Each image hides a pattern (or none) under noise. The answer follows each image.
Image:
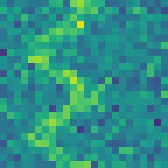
a wavy band
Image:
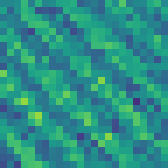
diagonal stripes
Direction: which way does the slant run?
top left to bottom right
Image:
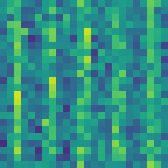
vertical stripes
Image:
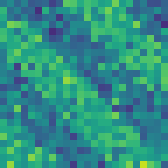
diagonal stripes
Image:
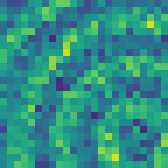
rings round one point
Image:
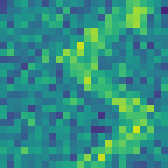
a wavy band
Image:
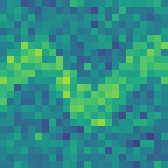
a wavy band
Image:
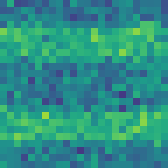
horizontal stripes
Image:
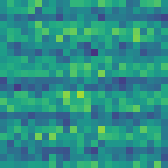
horizontal stripes
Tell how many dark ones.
5
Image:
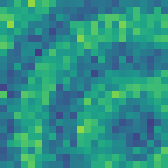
rings round one point
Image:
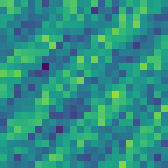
diagonal stripes
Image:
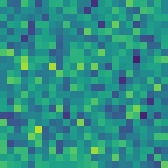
only noise
